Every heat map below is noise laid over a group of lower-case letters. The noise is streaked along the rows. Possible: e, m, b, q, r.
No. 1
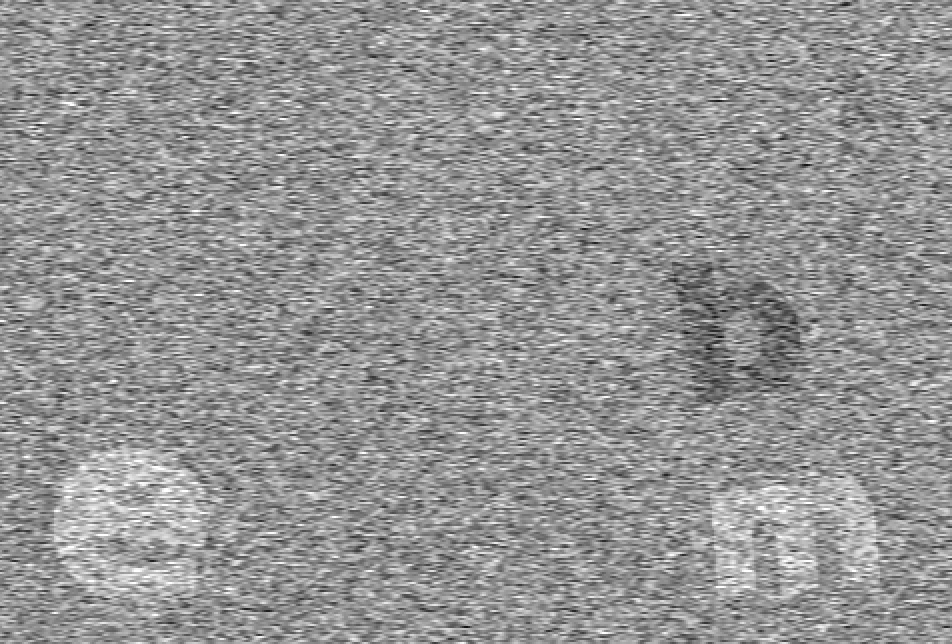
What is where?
middle right: dark b; bottom left: light e; bottom right: light m
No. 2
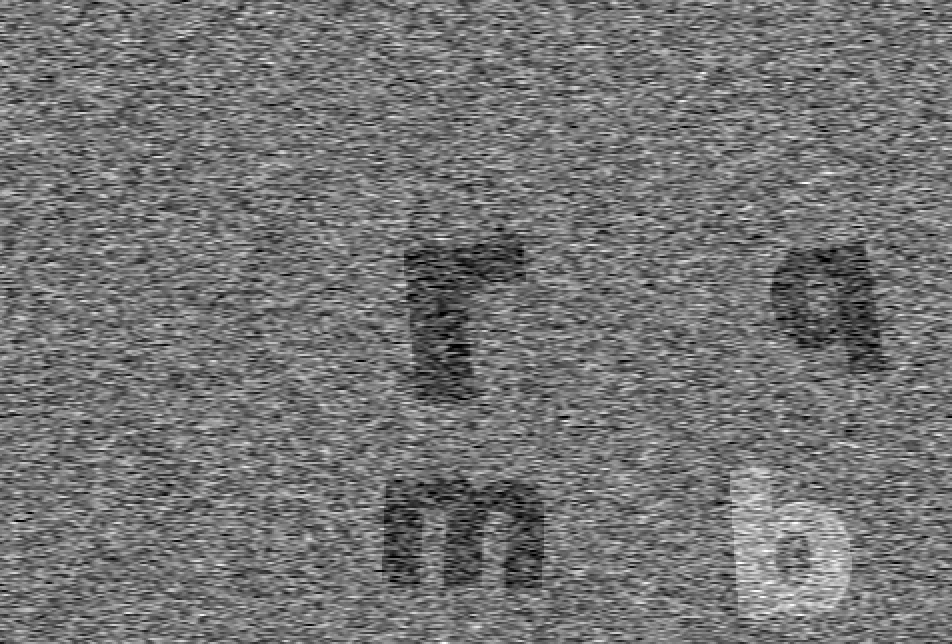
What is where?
centre: dark r; middle right: dark q; bottom middle: dark m; bottom right: light b
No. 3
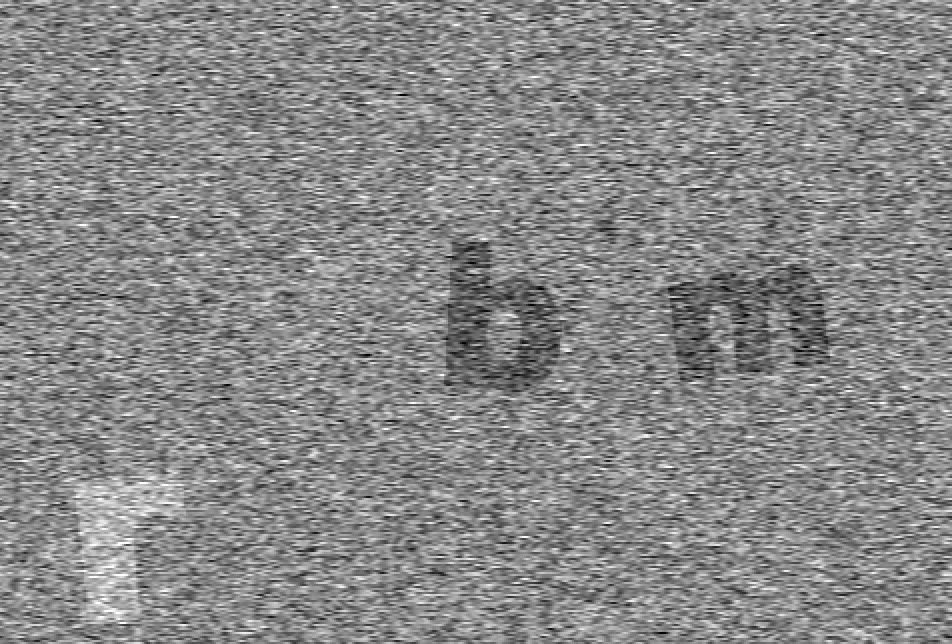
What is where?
centre: dark b; middle right: dark m; bottom left: light r
